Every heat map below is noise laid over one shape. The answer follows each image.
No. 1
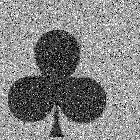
dark club
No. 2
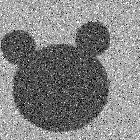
dark bear's head
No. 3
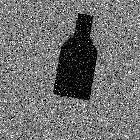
dark bottle
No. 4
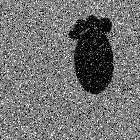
dark footprint
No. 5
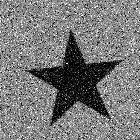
dark star
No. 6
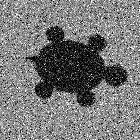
dark turtle
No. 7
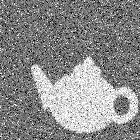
light teapot
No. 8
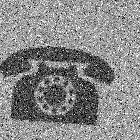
dark telephone
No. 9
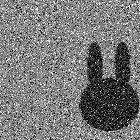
dark rabbit's head
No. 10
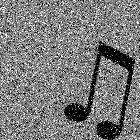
dark pair of musical notes
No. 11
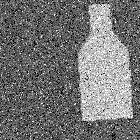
light bottle
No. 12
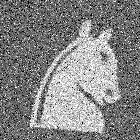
light chess knight
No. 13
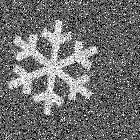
light snowflake
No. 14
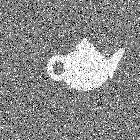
light teapot
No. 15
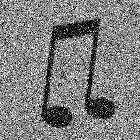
dark pair of musical notes
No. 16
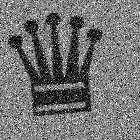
dark chess queen
